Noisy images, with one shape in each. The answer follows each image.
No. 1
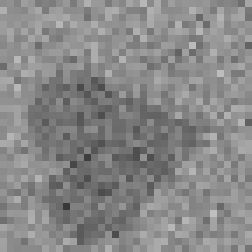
heart
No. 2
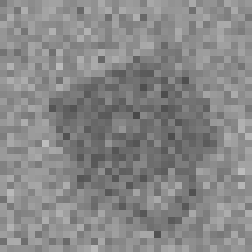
cup
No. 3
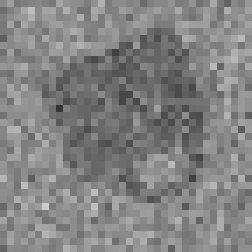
cup
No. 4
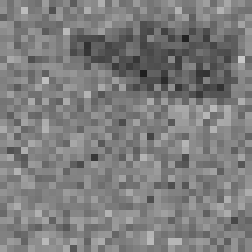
bottle
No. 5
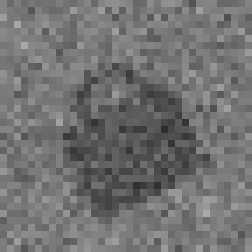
cup
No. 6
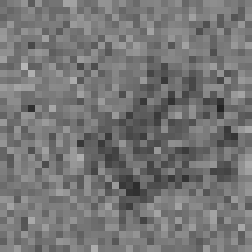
chess queen
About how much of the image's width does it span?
two thirds
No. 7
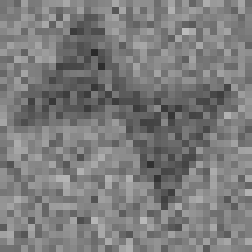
bow tie
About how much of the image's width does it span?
nearly all
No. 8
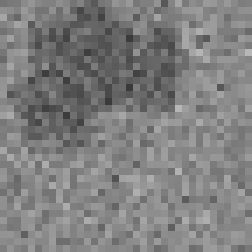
car
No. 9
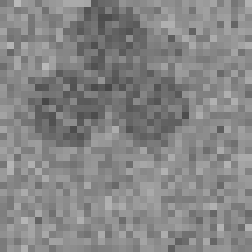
club
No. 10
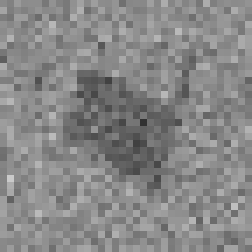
flag
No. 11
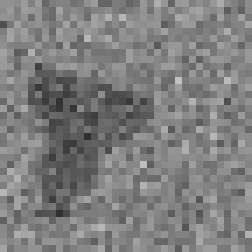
chess pawn
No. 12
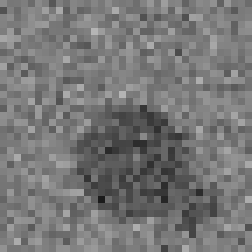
light bulb
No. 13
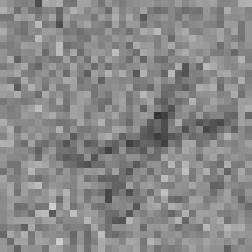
pair of scissors
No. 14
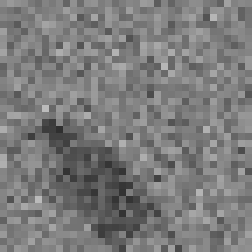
bottle
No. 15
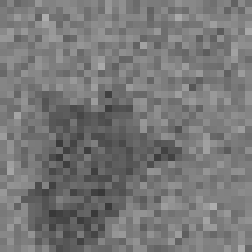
bell
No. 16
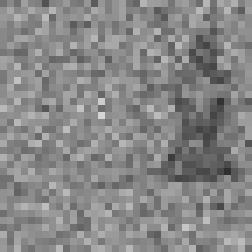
chess bishop
